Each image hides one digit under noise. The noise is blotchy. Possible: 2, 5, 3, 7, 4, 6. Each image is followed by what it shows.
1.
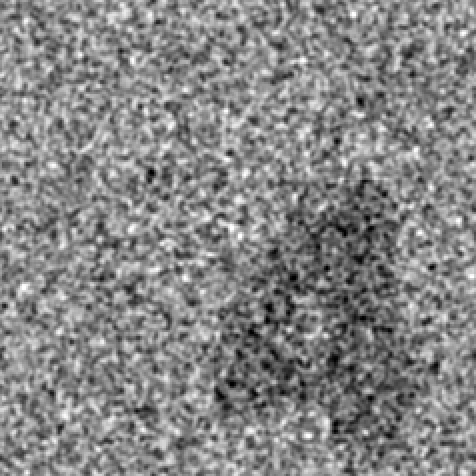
dark 4
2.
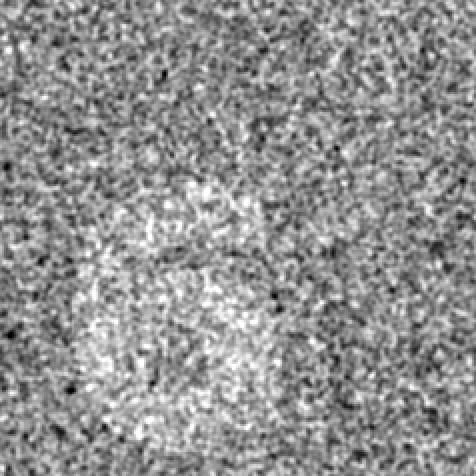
light 6
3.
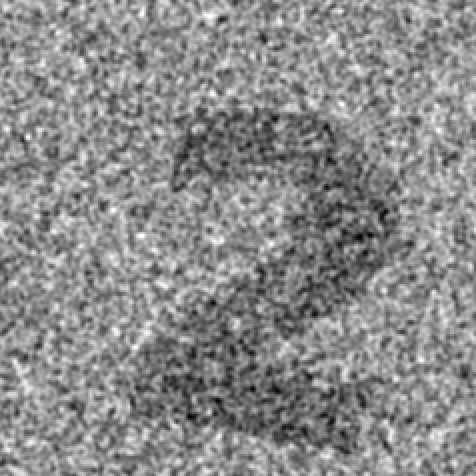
dark 2
